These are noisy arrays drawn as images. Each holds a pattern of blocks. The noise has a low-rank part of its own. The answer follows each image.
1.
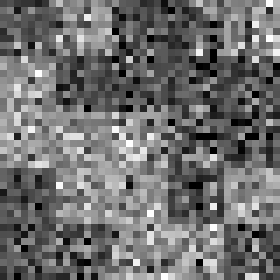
mirrored about the diagonal from the bottom left
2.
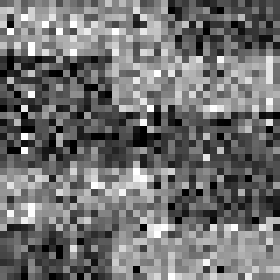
the same after a half turn
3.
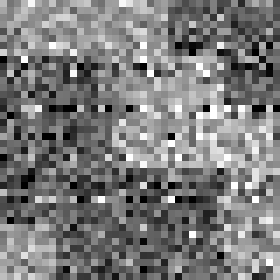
mirrored about the diagonal from the bottom left
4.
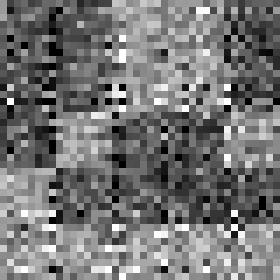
no symmetry
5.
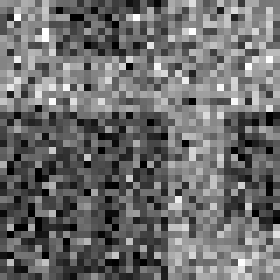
mirrored about the diagonal from the bottom left
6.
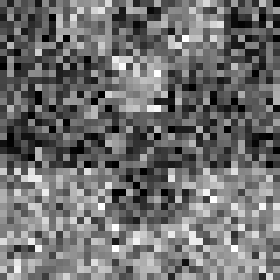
left and right mirror each other
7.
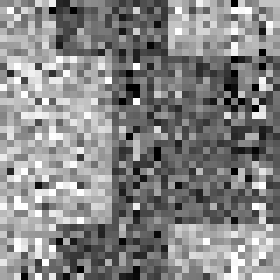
top and bottom mirror each other
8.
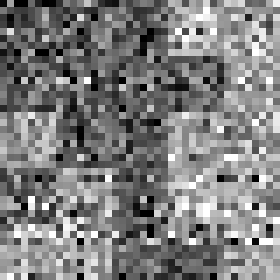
no symmetry
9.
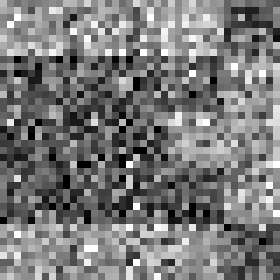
top and bottom mirror each other
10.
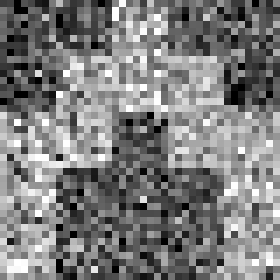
left and right mirror each other
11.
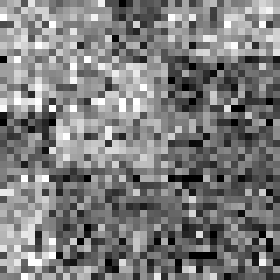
mirrored about the diagonal from the top left
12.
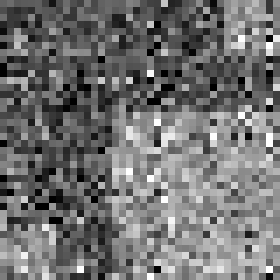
mirrored about the diagonal from the top left
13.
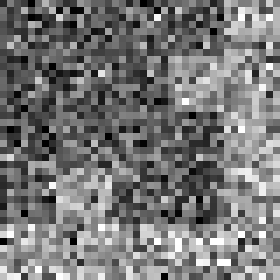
mirrored about the diagonal from the top left
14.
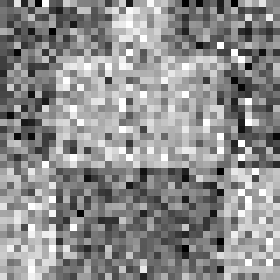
left and right mirror each other
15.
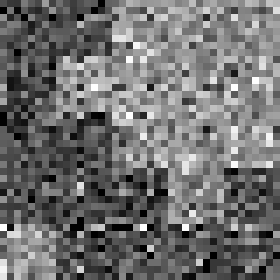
mirrored about the diagonal from the bottom left
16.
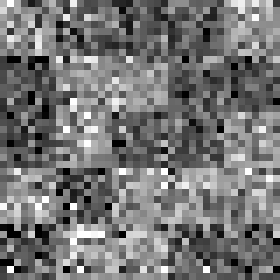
no symmetry
